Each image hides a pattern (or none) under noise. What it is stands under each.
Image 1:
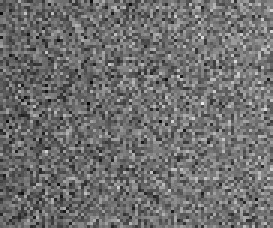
a smooth slope
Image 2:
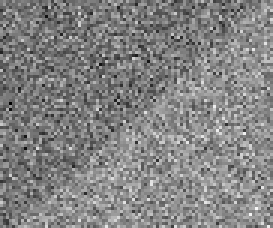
a sharp edge
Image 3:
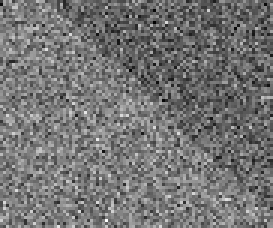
a sharp edge
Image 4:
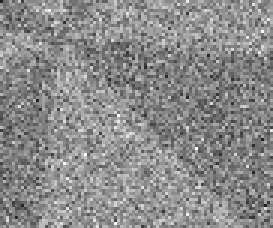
spokes from one point
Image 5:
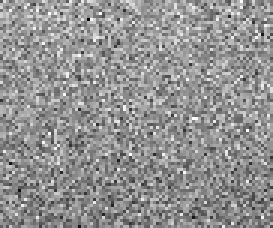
a smooth slope
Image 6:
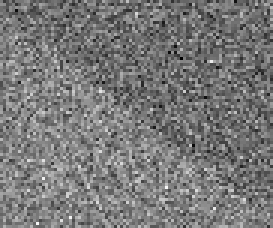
a sharp edge
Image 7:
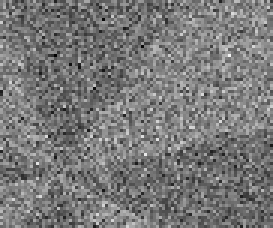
spokes from one point
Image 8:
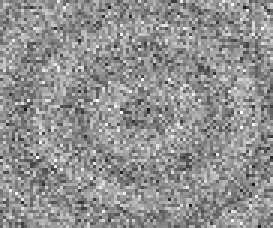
rings round one point
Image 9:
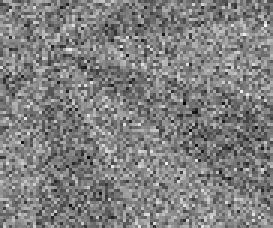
spokes from one point
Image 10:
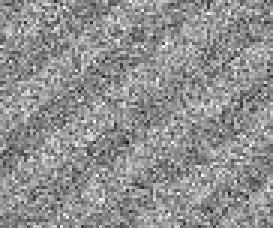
diagonal stripes
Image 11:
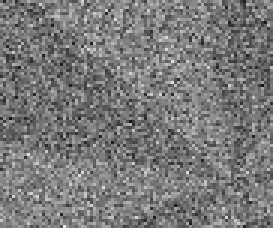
spokes from one point
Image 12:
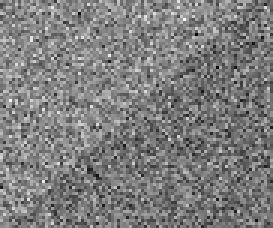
a sharp edge
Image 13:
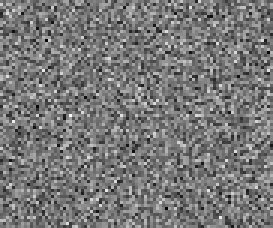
only noise
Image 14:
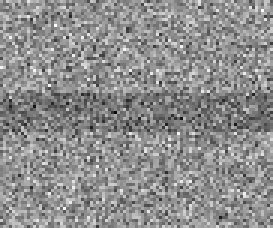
one horizontal stripe
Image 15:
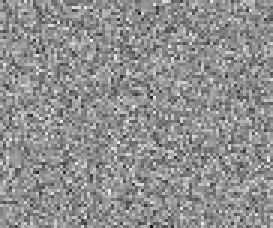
only noise
